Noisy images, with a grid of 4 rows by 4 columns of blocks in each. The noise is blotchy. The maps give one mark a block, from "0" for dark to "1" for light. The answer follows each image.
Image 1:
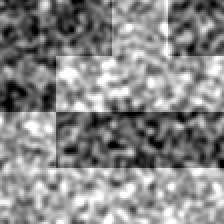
0 0 1 0
0 1 1 1
1 0 0 0
1 1 1 1
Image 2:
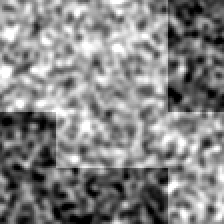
1 1 1 0
1 1 1 0
0 1 1 1
0 0 0 1
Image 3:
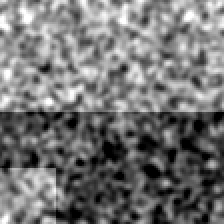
1 1 1 1
1 1 1 1
0 0 0 0
1 0 0 0
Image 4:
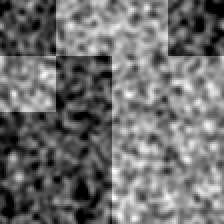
0 1 1 0
1 0 1 1
0 0 1 1
0 0 1 1
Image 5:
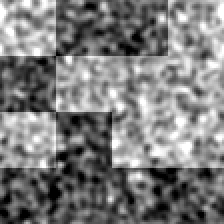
1 0 0 1
0 1 1 1
1 0 1 1
0 0 0 0
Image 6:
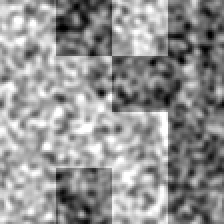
1 0 1 0
1 1 0 0
1 1 1 0
1 0 1 0
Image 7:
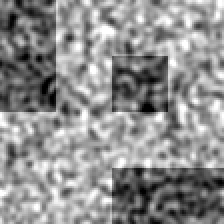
0 1 1 1
0 1 0 1
1 1 1 1
1 1 0 0
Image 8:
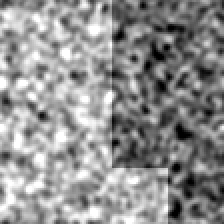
1 1 0 0
1 1 0 0
1 1 0 0
1 1 1 0
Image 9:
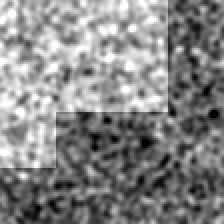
1 1 1 0
1 1 1 0
1 0 0 0
0 0 0 0
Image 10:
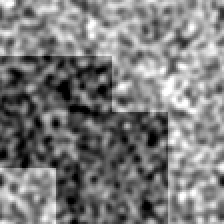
1 1 1 1
0 0 1 1
0 0 0 1
1 0 0 1
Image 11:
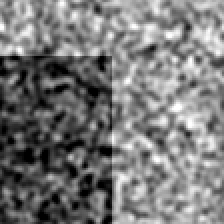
1 1 1 1
0 0 1 1
0 0 1 1
0 0 1 1
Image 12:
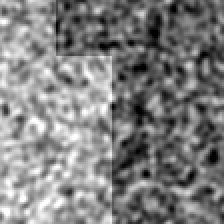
1 0 0 0
1 1 0 0
1 1 0 0
1 1 0 0
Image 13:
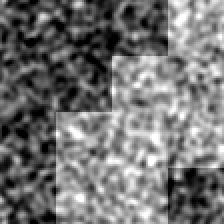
0 0 0 1
0 0 1 1
0 1 1 1
0 1 1 0
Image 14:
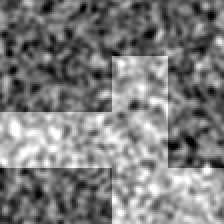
0 0 0 0
0 0 1 0
1 1 1 0
0 0 1 1
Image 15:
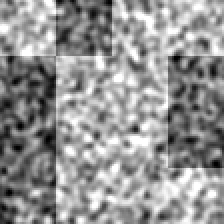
1 0 1 1
0 1 1 0
0 1 1 0
0 1 1 1
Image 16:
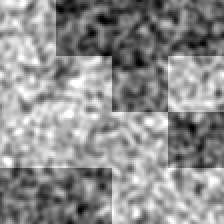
1 0 0 0
1 1 0 1
1 1 1 0
0 0 1 1
